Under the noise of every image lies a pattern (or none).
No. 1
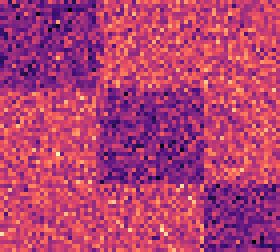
blocks along the diagonal
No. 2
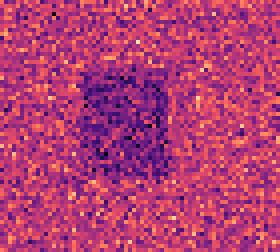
one block
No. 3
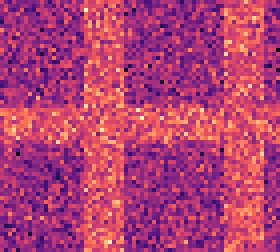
bands of rows crossing bands of columns
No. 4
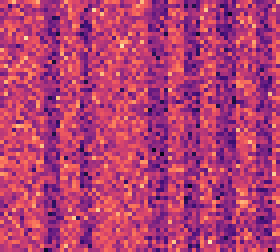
bands of columns
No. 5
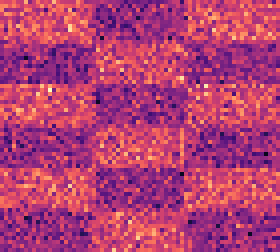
a checkerboard
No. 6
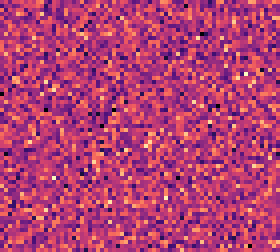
only noise
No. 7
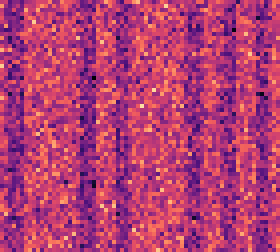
bands of columns
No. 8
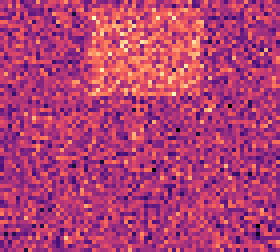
one block
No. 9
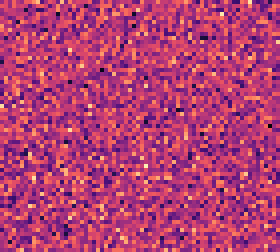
only noise
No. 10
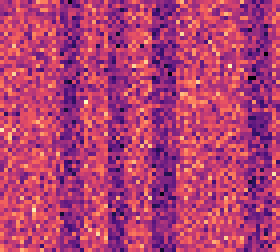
bands of columns
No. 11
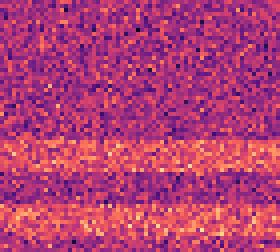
bands of rows
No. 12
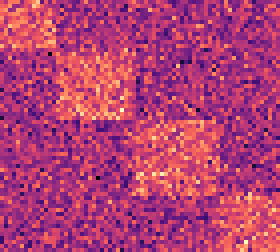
blocks along the diagonal
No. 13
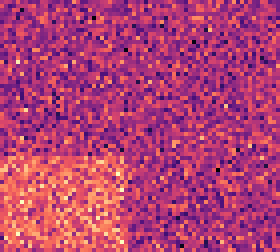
one block
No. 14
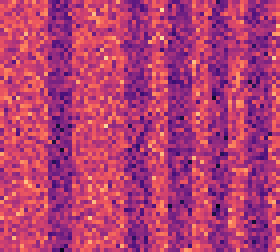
bands of columns
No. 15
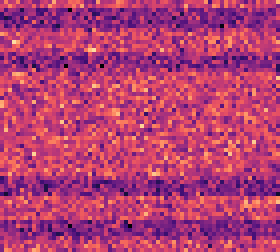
bands of rows
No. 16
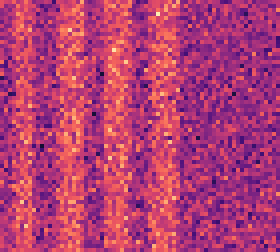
bands of columns
